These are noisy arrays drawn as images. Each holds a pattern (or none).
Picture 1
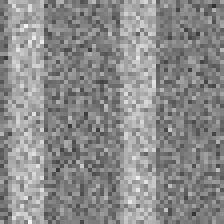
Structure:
bands of columns
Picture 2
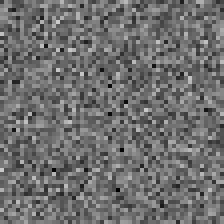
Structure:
only noise
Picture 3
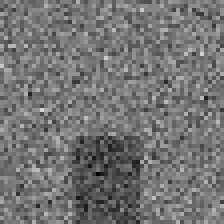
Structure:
one block
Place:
bottom middle
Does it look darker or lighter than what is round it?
darker
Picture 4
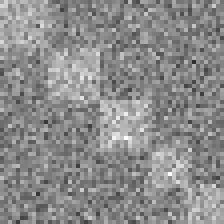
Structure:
blocks along the diagonal
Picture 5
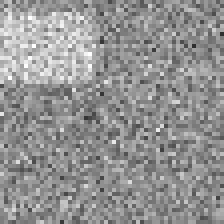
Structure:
one block
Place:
top left
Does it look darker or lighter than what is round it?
lighter
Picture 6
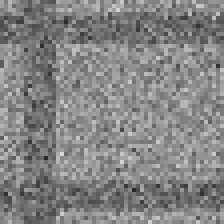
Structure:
bands of rows crossing bands of columns
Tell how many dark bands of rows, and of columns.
2 and 1
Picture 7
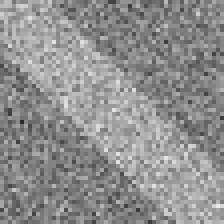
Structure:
a diagonal band
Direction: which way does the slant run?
top left to bottom right
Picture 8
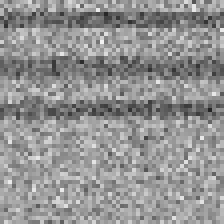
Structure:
bands of rows
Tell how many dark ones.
3
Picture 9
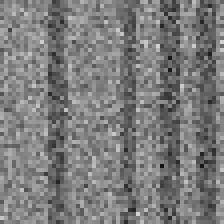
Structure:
bands of columns
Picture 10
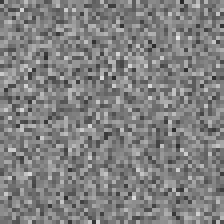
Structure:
only noise
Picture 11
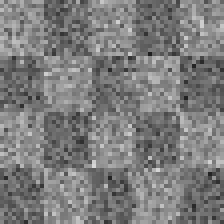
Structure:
a checkerboard
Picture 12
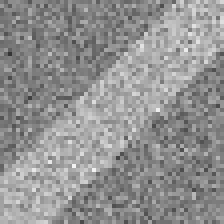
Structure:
a diagonal band
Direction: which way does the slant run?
bottom left to top right
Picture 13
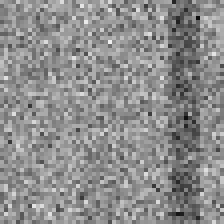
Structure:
one band of columns
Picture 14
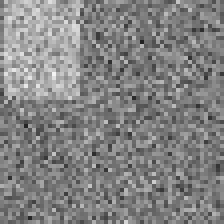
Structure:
one block
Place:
top left
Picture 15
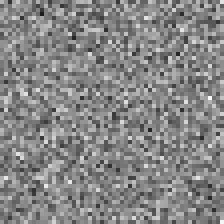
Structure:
only noise
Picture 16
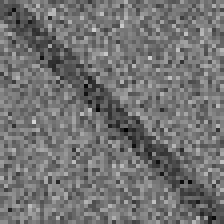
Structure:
a diagonal band
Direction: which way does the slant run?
top left to bottom right
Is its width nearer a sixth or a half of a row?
a sixth
